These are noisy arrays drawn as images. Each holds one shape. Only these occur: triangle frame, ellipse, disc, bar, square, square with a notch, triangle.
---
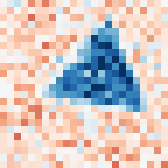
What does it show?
blue triangle
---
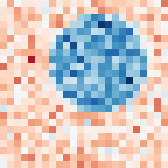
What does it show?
blue disc
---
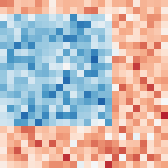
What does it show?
blue square
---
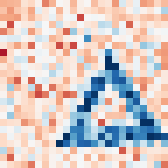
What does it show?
blue triangle frame
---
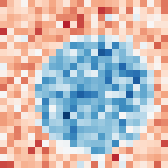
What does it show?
blue disc
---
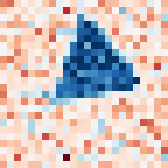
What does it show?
blue triangle
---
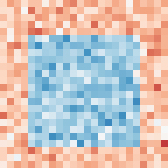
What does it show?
blue square
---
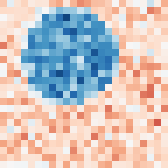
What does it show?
blue disc
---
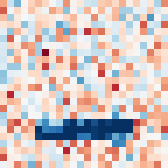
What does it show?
blue bar
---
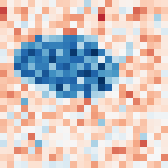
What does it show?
blue ellipse
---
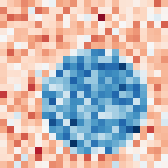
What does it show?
blue disc
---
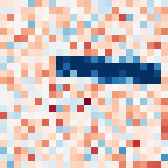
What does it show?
blue bar
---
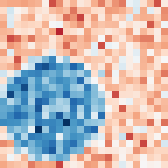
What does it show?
blue disc
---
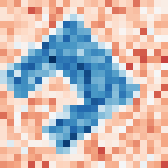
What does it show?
blue square with a notch
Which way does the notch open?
down and left
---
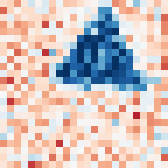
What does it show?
blue triangle
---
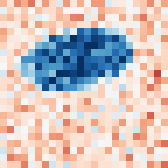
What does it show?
blue ellipse
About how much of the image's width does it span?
two thirds
